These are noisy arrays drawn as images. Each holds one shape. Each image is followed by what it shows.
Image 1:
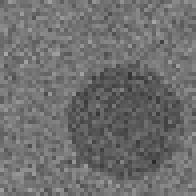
disc
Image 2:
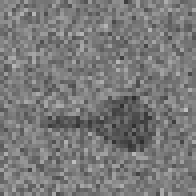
lollipop
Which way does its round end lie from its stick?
right
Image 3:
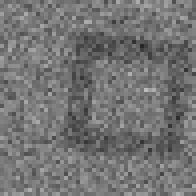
square frame
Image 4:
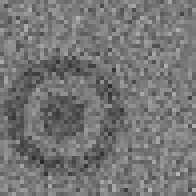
bullseye
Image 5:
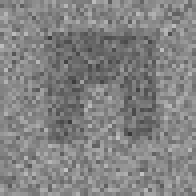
square with a notch
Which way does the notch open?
down
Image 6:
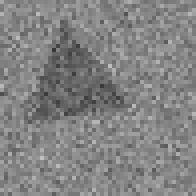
triangle
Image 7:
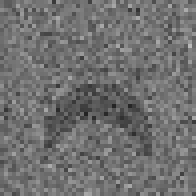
crescent
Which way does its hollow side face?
down
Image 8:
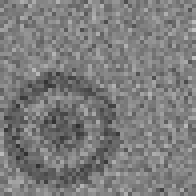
bullseye
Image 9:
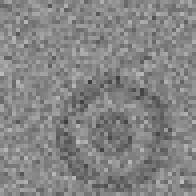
bullseye
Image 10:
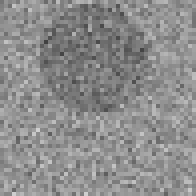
disc
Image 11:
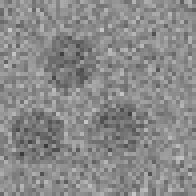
three dots
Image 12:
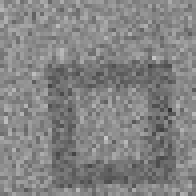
square frame
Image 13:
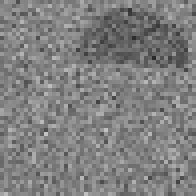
half disc
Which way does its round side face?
up
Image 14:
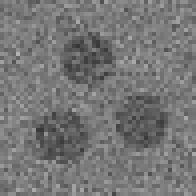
three dots
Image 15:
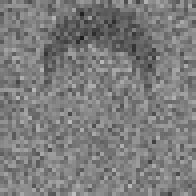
crescent
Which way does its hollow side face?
down
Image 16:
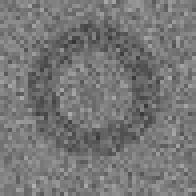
ring
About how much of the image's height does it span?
two thirds
